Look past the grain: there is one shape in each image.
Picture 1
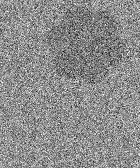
dark flower
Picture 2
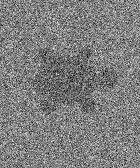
dark turtle
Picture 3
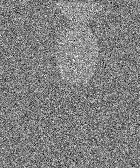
light fish
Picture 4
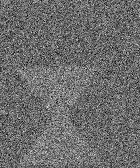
light bow tie
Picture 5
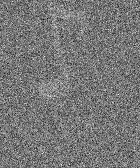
light musical note
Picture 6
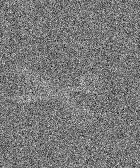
light pair of scissors
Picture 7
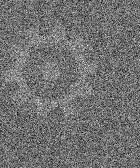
light gear
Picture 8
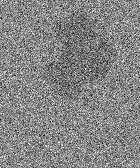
dark car
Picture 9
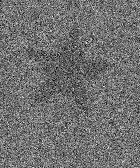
dark star
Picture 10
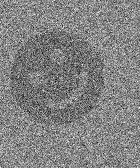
dark smiling face
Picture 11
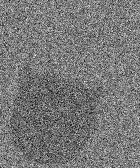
dark ghost
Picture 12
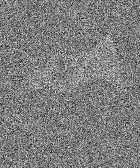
light chess bishop
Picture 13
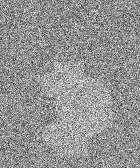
light car
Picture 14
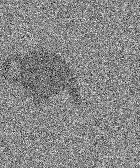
dark teapot
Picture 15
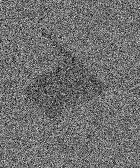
dark flag
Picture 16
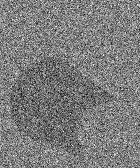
dark cat's head
